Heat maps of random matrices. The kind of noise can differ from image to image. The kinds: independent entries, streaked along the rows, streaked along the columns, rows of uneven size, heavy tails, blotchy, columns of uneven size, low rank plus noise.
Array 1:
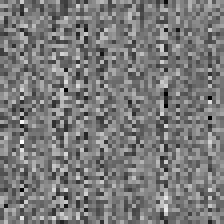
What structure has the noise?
columns of uneven size
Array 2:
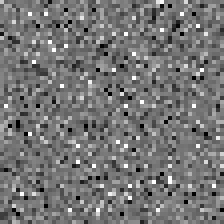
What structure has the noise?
heavy tails
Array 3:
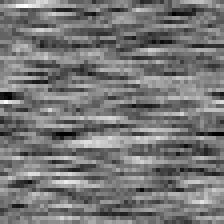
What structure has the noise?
streaked along the rows
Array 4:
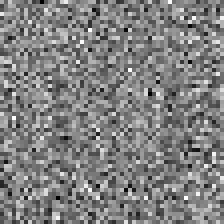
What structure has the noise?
low rank plus noise
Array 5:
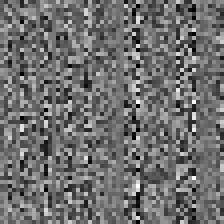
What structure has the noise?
columns of uneven size
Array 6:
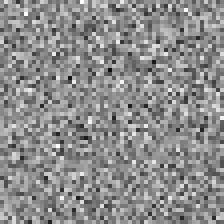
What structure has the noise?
independent entries
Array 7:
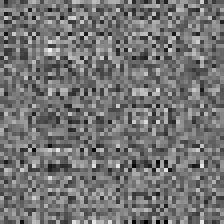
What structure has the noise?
low rank plus noise
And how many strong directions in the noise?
three or four
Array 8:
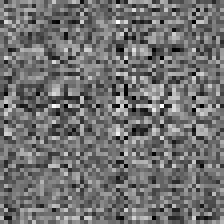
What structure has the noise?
low rank plus noise
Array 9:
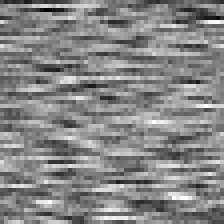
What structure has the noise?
streaked along the rows
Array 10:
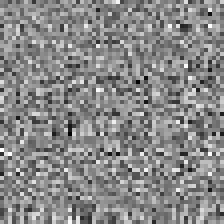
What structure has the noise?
low rank plus noise
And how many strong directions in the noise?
five to eight
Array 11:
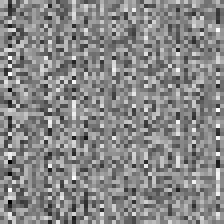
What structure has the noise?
columns of uneven size
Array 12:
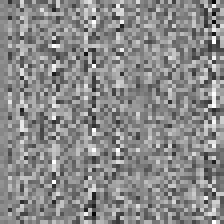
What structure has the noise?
columns of uneven size
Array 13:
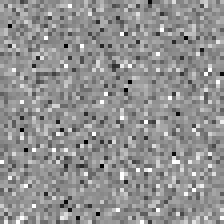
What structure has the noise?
heavy tails
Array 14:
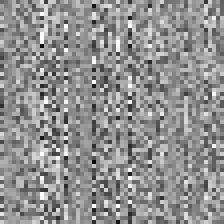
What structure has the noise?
columns of uneven size
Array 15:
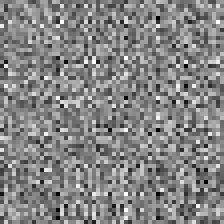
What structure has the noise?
low rank plus noise
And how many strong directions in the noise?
three or four
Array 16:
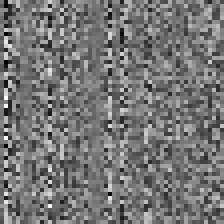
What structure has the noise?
columns of uneven size
